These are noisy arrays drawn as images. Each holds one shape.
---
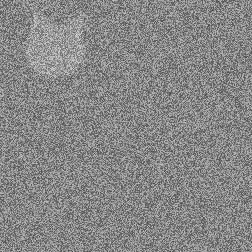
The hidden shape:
cat's head
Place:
top left
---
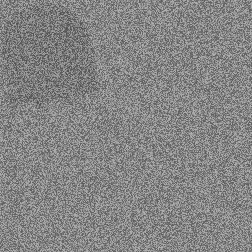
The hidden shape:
ghost
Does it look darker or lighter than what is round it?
darker
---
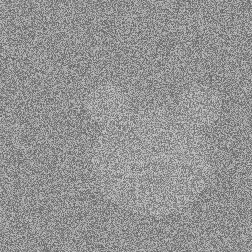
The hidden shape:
bear's head
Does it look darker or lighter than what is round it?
lighter
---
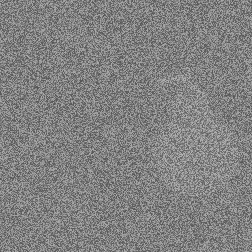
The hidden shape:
pear
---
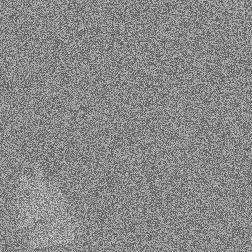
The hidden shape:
chess knight
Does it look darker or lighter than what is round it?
lighter
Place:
bottom left
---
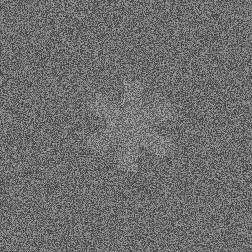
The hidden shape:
asterisk
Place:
centre
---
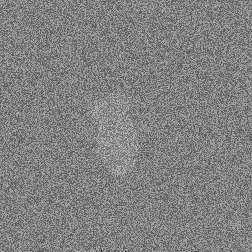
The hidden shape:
footprint
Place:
centre
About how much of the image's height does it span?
a third
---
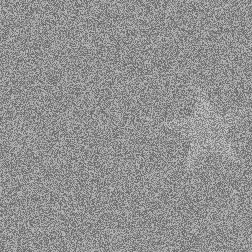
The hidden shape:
star
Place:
middle right
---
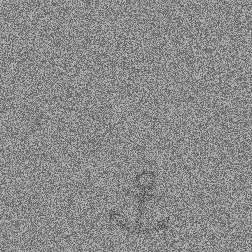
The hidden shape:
anchor
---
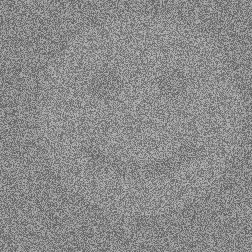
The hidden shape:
smiling face
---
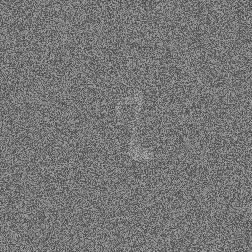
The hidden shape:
musical note
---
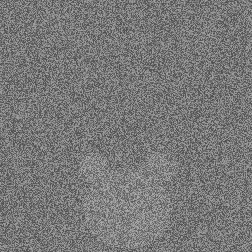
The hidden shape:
bear's head
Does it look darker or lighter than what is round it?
lighter
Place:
bottom middle
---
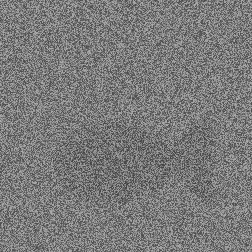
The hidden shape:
fish
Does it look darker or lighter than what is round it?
darker
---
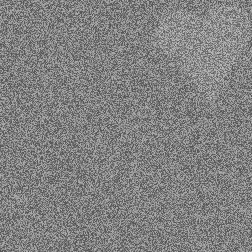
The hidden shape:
heart
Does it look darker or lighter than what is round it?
lighter
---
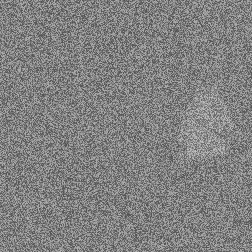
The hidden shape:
chess knight
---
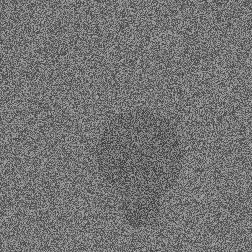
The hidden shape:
light bulb
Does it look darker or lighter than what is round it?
darker
